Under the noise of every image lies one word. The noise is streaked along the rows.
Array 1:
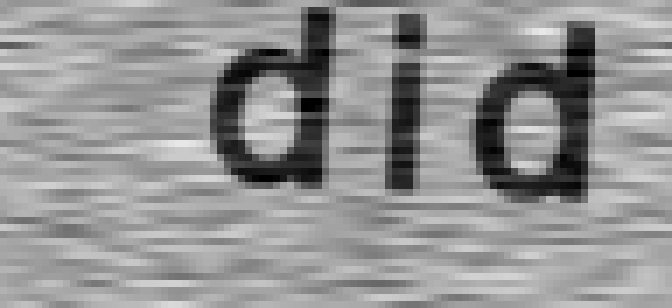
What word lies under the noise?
did
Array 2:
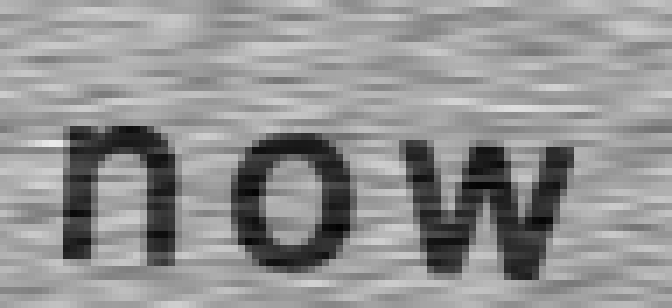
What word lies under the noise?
now
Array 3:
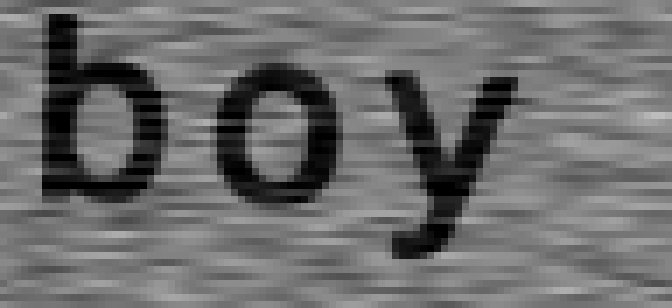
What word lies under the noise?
boy
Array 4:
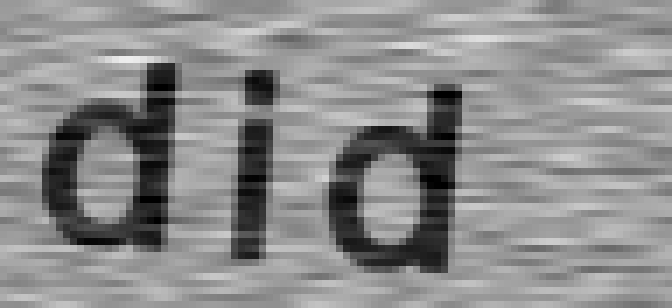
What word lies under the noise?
did
